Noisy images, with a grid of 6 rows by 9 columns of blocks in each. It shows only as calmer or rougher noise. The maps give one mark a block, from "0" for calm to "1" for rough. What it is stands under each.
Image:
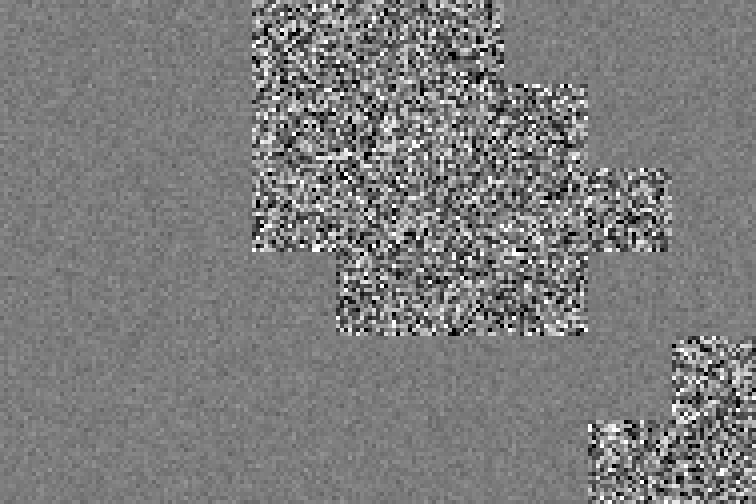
0 0 0 1 1 1 0 0 0
0 0 0 1 1 1 1 0 0
0 0 0 1 1 1 1 1 0
0 0 0 0 1 1 1 0 0
0 0 0 0 0 0 0 0 1
0 0 0 0 0 0 0 1 1
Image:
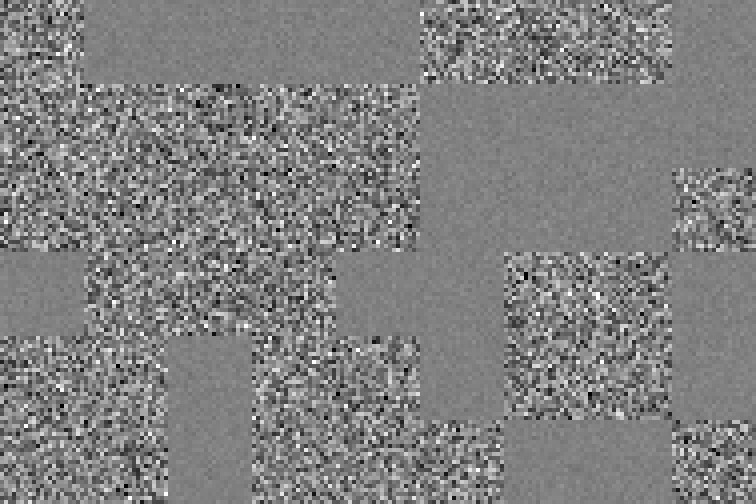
1 0 0 0 0 1 1 1 0
1 1 1 1 1 0 0 0 0
1 1 1 1 1 0 0 0 1
0 1 1 1 0 0 1 1 0
1 1 0 1 1 0 1 1 0
1 1 0 1 1 1 0 0 1
